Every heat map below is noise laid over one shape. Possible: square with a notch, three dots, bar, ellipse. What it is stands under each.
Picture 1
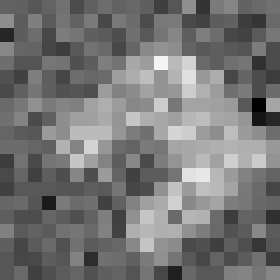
square with a notch
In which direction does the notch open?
down and left
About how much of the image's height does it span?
nearly all
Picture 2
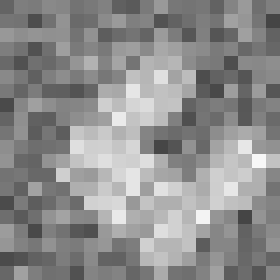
square with a notch
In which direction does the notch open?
up and right
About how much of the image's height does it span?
nearly all
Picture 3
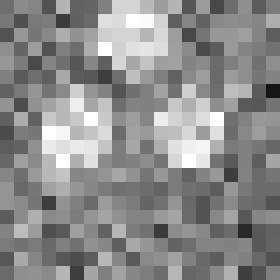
three dots
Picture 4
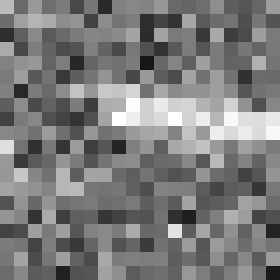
bar
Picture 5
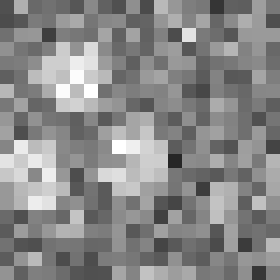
three dots
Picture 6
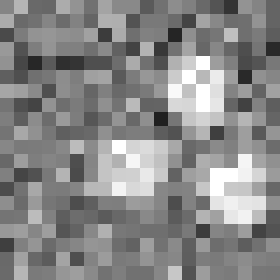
three dots
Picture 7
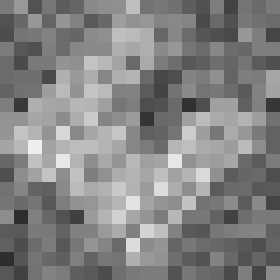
square with a notch
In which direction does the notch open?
up and right
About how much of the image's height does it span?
nearly all
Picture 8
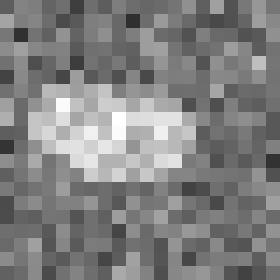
ellipse
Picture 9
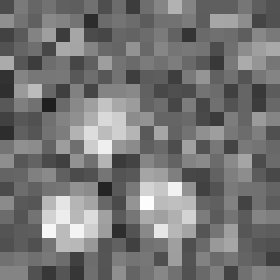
three dots
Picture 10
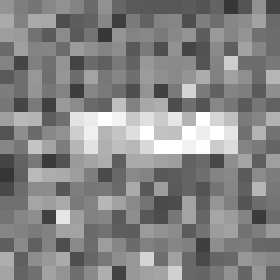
bar
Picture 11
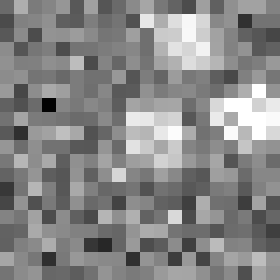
three dots
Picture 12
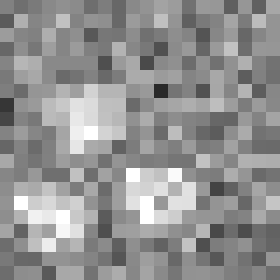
three dots
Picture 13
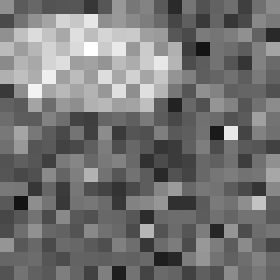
ellipse
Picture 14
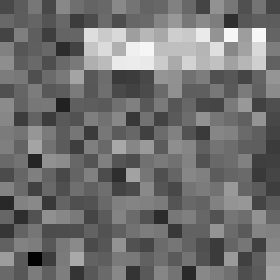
bar
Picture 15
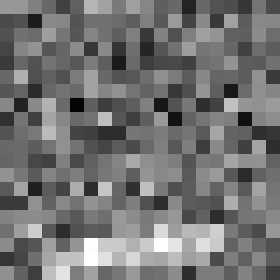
bar
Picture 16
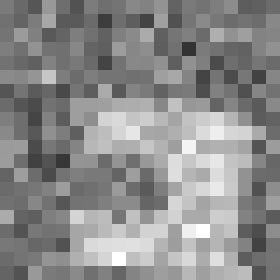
square with a notch
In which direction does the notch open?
left
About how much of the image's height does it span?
two thirds
